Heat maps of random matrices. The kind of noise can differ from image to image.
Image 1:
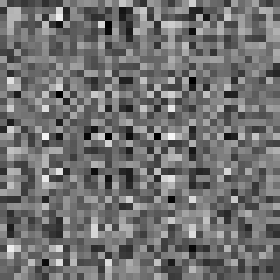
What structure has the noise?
low rank plus noise
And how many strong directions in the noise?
two
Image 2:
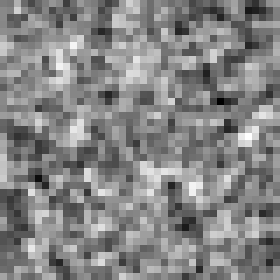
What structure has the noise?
blotchy
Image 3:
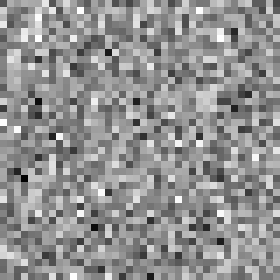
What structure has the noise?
low rank plus noise
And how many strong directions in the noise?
five to eight
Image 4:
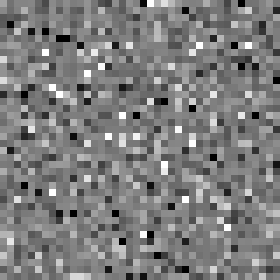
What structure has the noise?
heavy tails
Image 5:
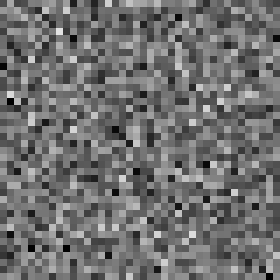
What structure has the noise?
independent entries
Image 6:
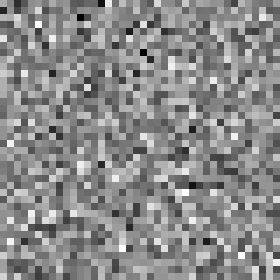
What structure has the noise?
independent entries
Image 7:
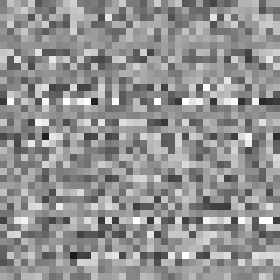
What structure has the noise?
rows of uneven size
